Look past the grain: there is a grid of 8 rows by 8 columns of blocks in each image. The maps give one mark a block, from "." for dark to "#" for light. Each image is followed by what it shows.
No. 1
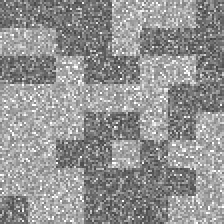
....###.
##..#...
..#..##.
######..
###..#.#
##..#.##
###....#
.##...##
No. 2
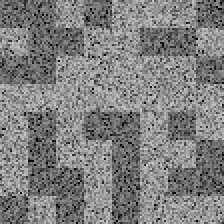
..#.###.
#..##..#
..#####.
########
#.#..#.#
#.##.##.
#..#.#..
.#.#.###
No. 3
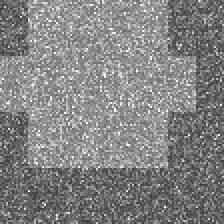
.#####..
.#####..
#######.
#######.
.#####..
.#####..
........
........
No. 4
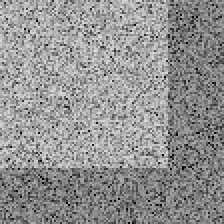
######..
######..
######..
######..
######..
######..
........
........
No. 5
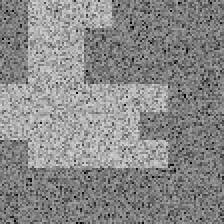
.###....
.##.....
.##.....
######..
#####...
.#####..
........
........
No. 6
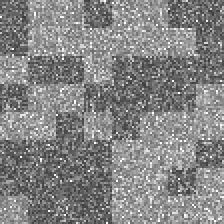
.##.##..
.######.
#..#....
.##....#
##.#.###
....###.
....##.#
#...####
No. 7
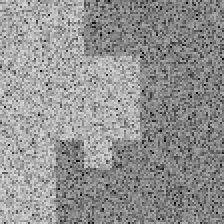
###.....
###.....
#####...
#####...
#####...
##.#....
##......
##......
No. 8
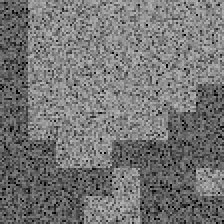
.#######
.#######
.#######
.######.
.#####..
..##....
....#..#
...##...
